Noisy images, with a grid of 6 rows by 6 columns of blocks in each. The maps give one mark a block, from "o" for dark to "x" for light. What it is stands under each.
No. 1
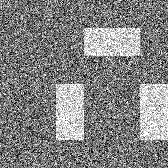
oooooo
oooxxo
oooooo
ooxoox
ooxoox
oooooo
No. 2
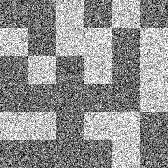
ooxoxo
xoxxox
oxoxox
ooooox
xxoxxo
ooooxo
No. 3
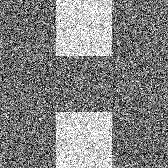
ooxxoo
ooxxoo
oooooo
oooooo
ooxxoo
ooxxoo
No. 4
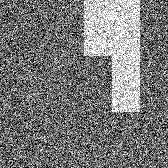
oooxxo
oooxxo
ooooxo
ooooxo
oooooo
oooooo
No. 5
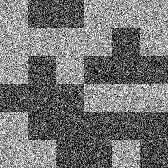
xooxxx
xxxxox
xoxooo
oooxxx
xooooo
xxooxo
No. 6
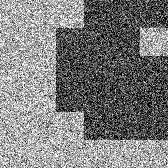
xxxooo
xxooox
xxoooo
xxoooo
xxxooo
xxxxxx
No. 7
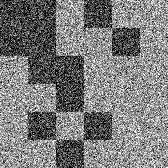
ooxoxx
ooxxox
xooxxx
xxoxxx
xoxoxx
xxoxxx
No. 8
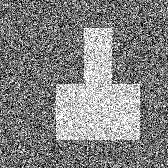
oooooo
oooxoo
oooxoo
ooxxxo
ooxxxo
oooooo
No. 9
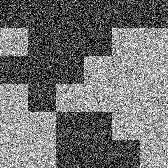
oooooo
xoooxx
oooxxx
xoxxxx
xxooxx
xxooox
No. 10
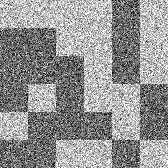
xxxxox
ooxxox
oooxox
oxoxxo
xoooxo
ooxxox
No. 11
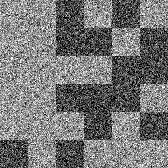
xxoxox
xxooxo
xxxxoo
xxooox
xxxoxo
oxoxxx
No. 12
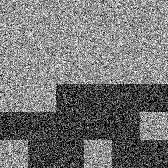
xxxxxx
xxxxxx
xxxxxx
xxoooo
ooooox
xooxoo
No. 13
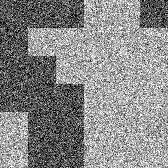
oooxxo
oxxxxx
ooxxxx
oooxxx
xooxxx
xooxxx
